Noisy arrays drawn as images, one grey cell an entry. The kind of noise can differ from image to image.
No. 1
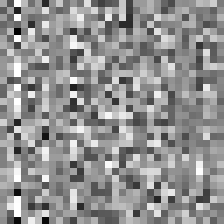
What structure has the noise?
columns of uneven size
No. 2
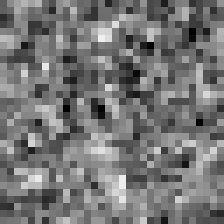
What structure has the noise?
blotchy
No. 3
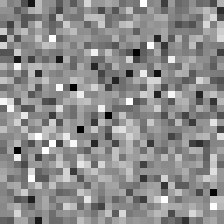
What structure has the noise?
heavy tails
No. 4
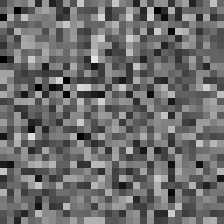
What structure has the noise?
low rank plus noise
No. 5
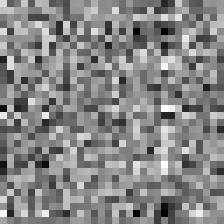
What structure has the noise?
low rank plus noise
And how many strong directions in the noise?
one
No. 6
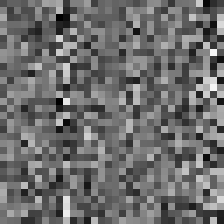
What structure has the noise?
columns of uneven size
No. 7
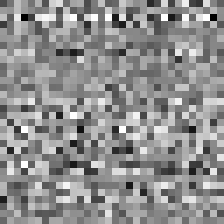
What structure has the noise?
rows of uneven size
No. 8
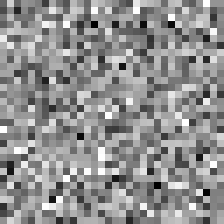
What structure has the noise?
independent entries
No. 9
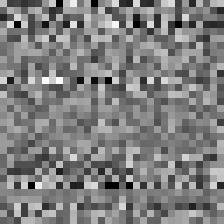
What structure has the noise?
rows of uneven size
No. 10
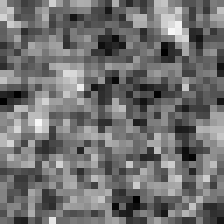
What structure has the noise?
blotchy
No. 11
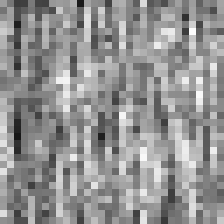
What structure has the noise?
streaked along the columns
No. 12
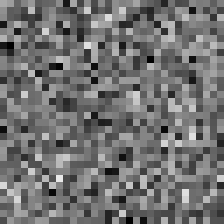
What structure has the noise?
independent entries
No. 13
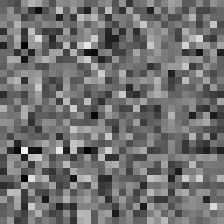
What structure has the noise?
low rank plus noise
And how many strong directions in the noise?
one
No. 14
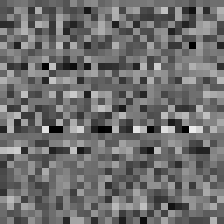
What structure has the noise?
rows of uneven size
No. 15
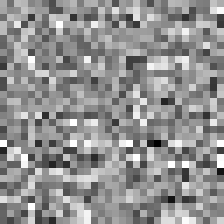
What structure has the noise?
low rank plus noise
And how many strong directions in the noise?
three or four
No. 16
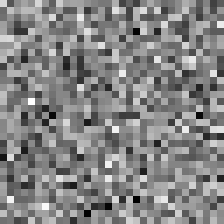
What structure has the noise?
independent entries
